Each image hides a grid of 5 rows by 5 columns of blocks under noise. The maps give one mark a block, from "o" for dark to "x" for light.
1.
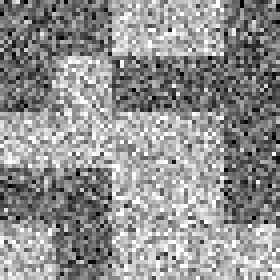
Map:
o o x x o
o x o o o
x x x x o
o o x x o
x o x x x
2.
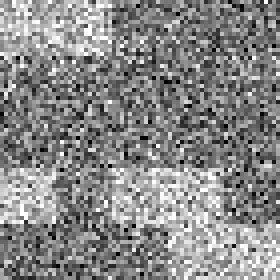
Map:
x x o o o
o o o o o
o o o o o
x o x x o
o o o x x
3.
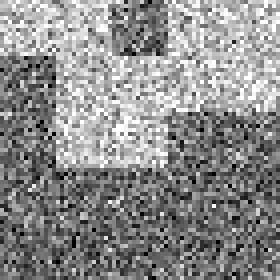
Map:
x x o x x
o x x x x
o x x o o
o o o o o
o o o o o
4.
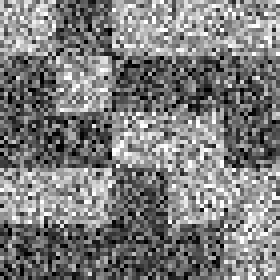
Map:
x o x x x
o x o o o
o o x x o
x x o x x
o o o o x
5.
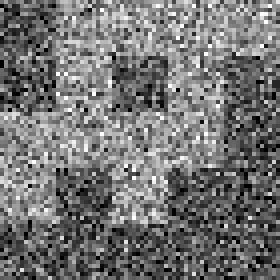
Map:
o x x x x
o x o x o
x x x x o
x o x o o
o o o o o
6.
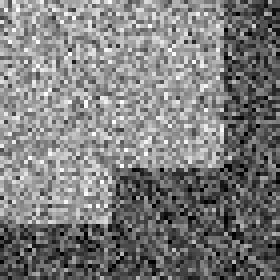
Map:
x x x x o
x x x x o
x x x x o
x x o o o
o o o o o
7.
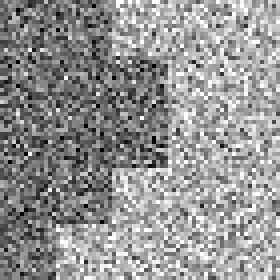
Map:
o o x x x
o o o x x
o o o x x
o o x x x
o x x x x
